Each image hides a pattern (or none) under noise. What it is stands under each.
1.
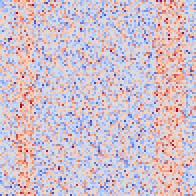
bands of columns
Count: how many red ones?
2
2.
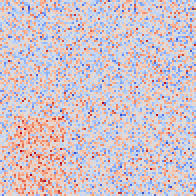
one block
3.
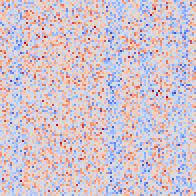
bands of columns
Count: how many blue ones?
4
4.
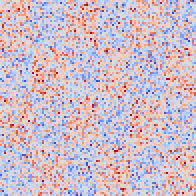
a checkerboard
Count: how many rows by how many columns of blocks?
4 by 6
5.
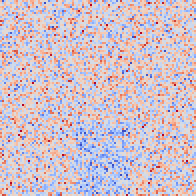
one block
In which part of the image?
bottom middle
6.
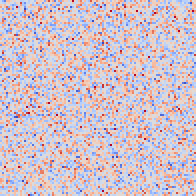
only noise
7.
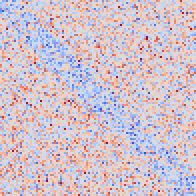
a diagonal band
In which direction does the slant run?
top left to bottom right
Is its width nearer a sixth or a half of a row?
a sixth
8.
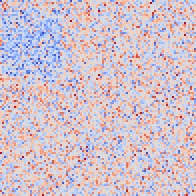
one block
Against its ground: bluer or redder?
bluer
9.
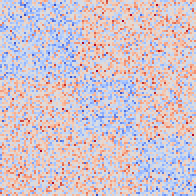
blocks along the diagonal
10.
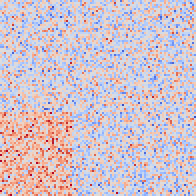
one block
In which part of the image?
bottom left
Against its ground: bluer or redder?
redder
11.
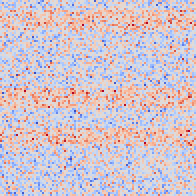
bands of rows
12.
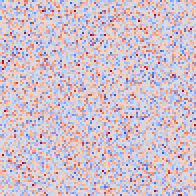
only noise
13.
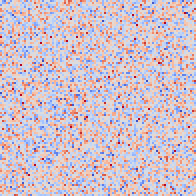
only noise
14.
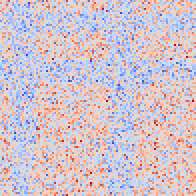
bands of rows crossing bands of columns
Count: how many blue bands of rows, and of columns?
2 and 2
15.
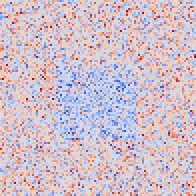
one block
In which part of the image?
centre
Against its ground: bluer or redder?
bluer
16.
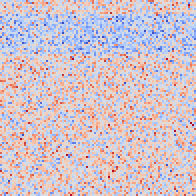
one band of rows
